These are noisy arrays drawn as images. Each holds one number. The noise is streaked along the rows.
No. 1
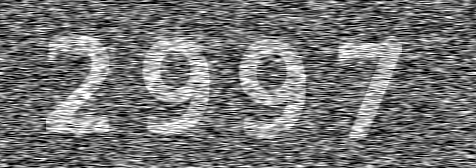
2997
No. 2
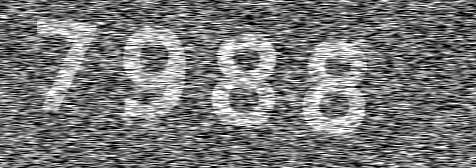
7988
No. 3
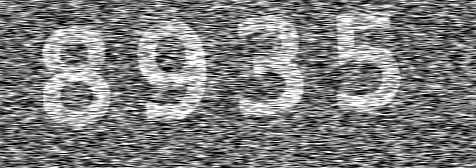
8935
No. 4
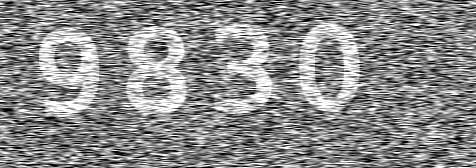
9830
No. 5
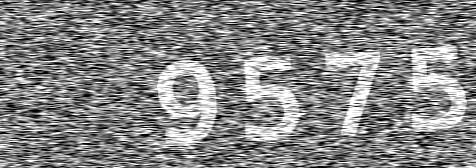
9575
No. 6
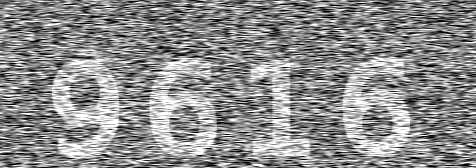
9616
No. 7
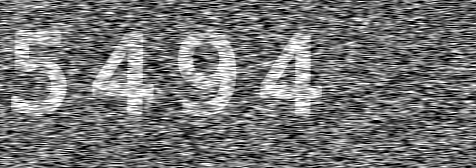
5494
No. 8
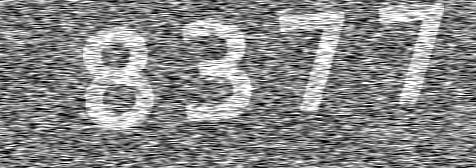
8377
